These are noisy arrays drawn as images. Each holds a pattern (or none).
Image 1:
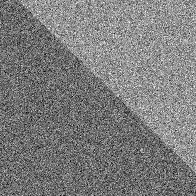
a sharp edge
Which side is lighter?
top right
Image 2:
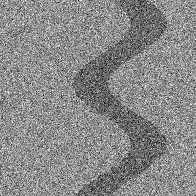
a wavy band
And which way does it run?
top to bottom
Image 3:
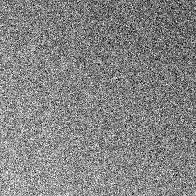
a smooth slope
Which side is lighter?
bottom left
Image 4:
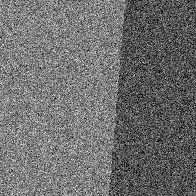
a sharp edge
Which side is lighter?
left
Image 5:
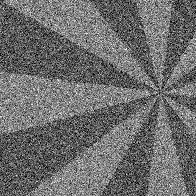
spokes from one point
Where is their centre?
middle right
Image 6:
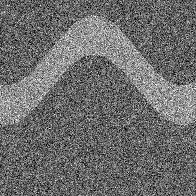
a wavy band
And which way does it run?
left to right
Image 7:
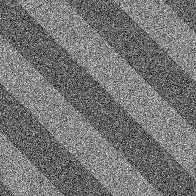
diagonal stripes
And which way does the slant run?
top left to bottom right
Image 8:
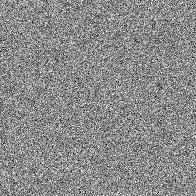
only noise
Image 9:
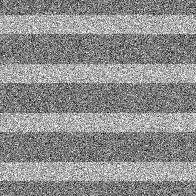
horizontal stripes
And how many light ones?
4
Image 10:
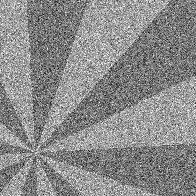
spokes from one point
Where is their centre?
bottom left
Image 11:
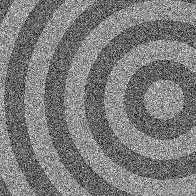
rings round one point
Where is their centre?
middle right
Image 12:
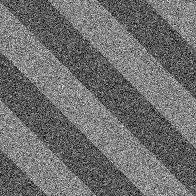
diagonal stripes
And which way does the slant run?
top left to bottom right
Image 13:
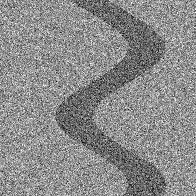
a wavy band
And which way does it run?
top to bottom
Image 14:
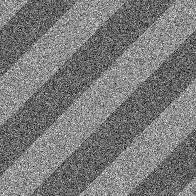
diagonal stripes
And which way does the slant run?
bottom left to top right
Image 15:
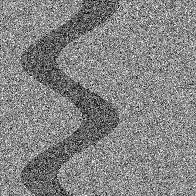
a wavy band
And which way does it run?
top to bottom
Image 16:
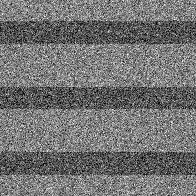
horizontal stripes
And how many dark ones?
3
